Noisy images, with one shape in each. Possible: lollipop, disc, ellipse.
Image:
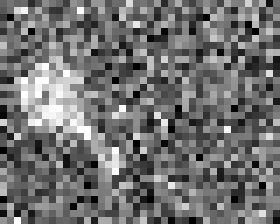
lollipop
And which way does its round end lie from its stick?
up and left
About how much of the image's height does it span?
half
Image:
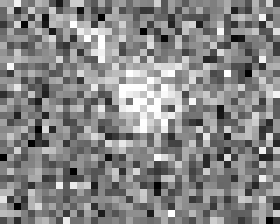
lollipop
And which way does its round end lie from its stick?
down and right
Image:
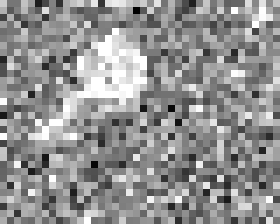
lollipop
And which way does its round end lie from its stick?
up and right
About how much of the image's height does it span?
half
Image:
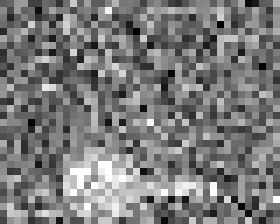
lollipop
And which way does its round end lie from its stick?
left
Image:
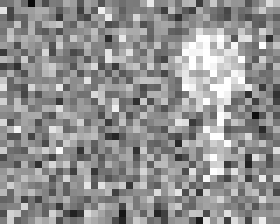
lollipop
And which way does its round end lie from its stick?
up
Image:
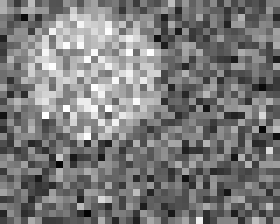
disc
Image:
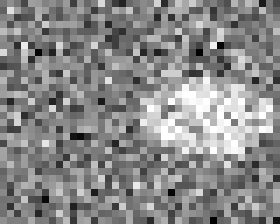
ellipse
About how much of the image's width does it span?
half
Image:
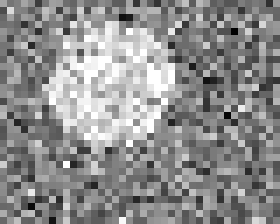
disc
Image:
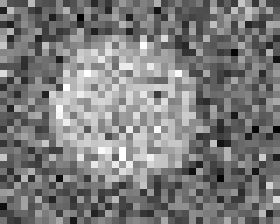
disc
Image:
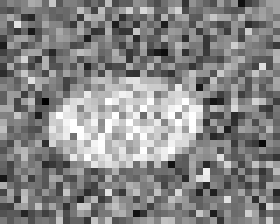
ellipse
